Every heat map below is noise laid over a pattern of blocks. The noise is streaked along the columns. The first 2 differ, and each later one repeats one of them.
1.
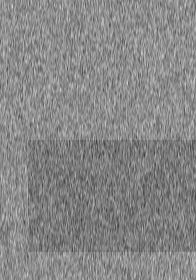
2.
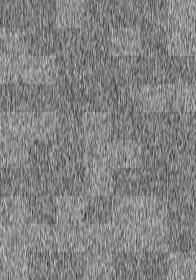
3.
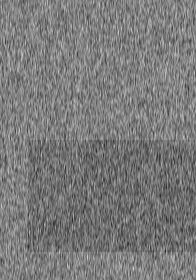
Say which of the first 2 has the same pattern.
1
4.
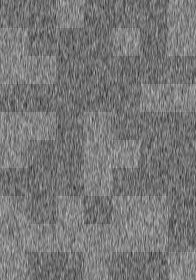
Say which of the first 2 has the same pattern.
2
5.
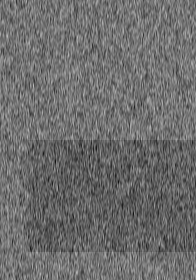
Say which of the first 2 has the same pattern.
1
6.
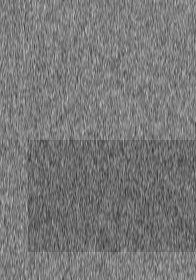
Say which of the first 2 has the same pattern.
1
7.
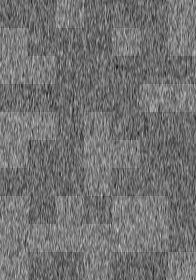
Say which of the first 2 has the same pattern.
2
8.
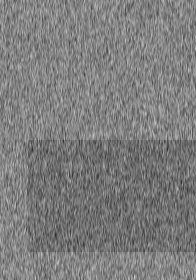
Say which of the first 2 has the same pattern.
1
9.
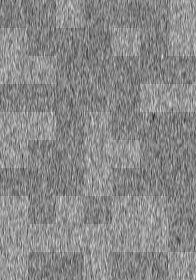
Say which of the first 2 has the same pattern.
2
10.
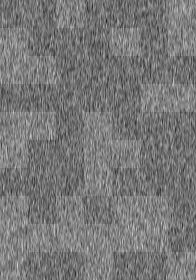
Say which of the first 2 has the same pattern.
2
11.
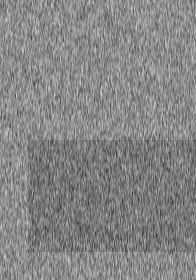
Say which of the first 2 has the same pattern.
1
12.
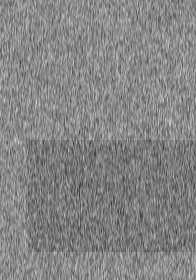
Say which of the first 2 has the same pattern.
1
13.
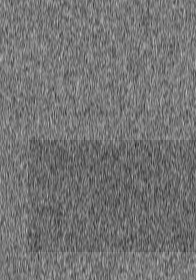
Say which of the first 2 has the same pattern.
1
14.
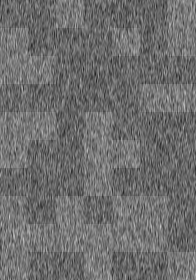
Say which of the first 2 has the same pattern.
2
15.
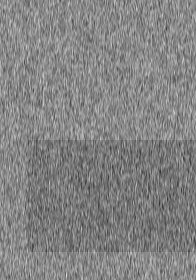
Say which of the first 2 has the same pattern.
1
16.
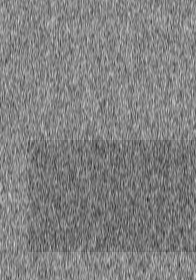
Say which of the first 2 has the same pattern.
1
